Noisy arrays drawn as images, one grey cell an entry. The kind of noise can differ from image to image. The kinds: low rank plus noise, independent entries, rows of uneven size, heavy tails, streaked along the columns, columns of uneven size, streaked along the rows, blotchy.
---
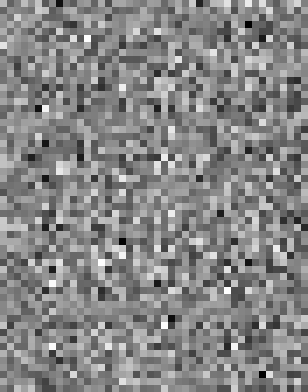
low rank plus noise
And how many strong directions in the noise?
five to eight
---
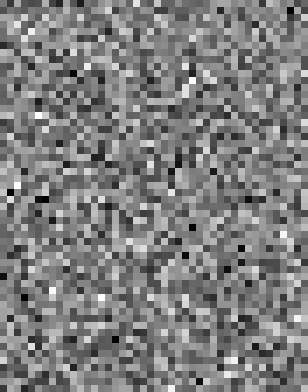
independent entries
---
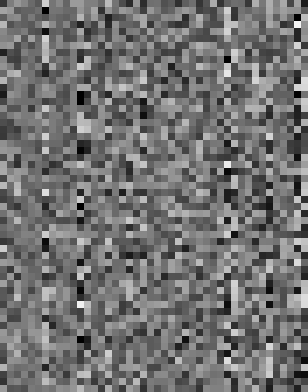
columns of uneven size
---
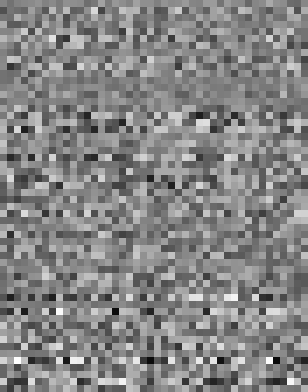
rows of uneven size
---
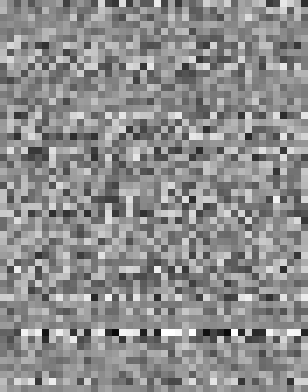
rows of uneven size
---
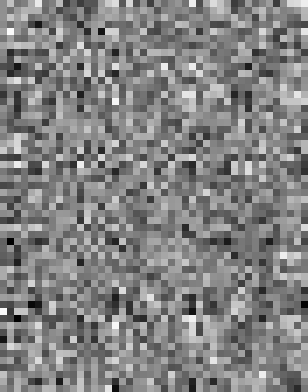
low rank plus noise
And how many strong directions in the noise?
two
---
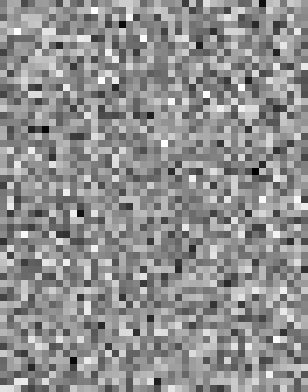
independent entries
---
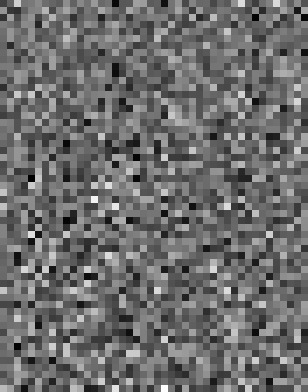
low rank plus noise
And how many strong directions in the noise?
five to eight
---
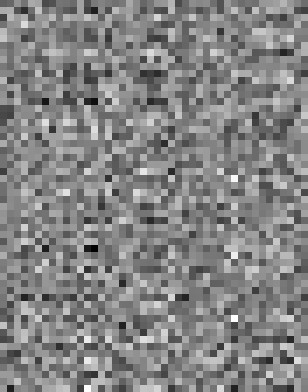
low rank plus noise
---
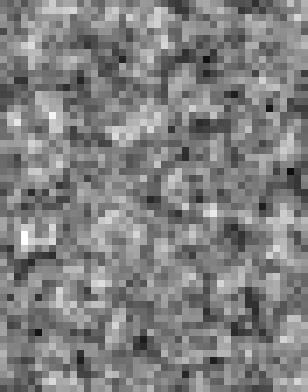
blotchy
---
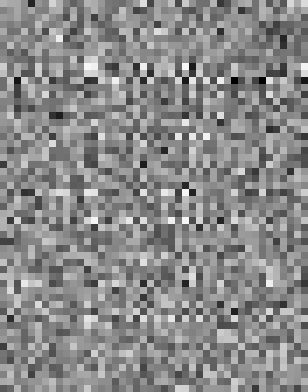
low rank plus noise
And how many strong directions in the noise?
one
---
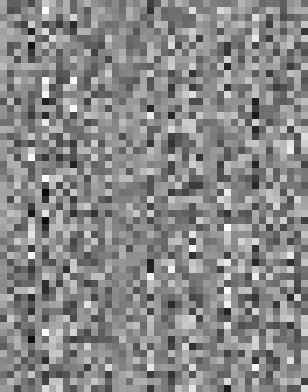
columns of uneven size
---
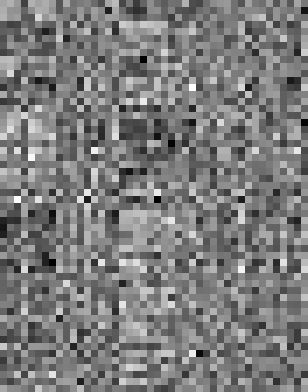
low rank plus noise
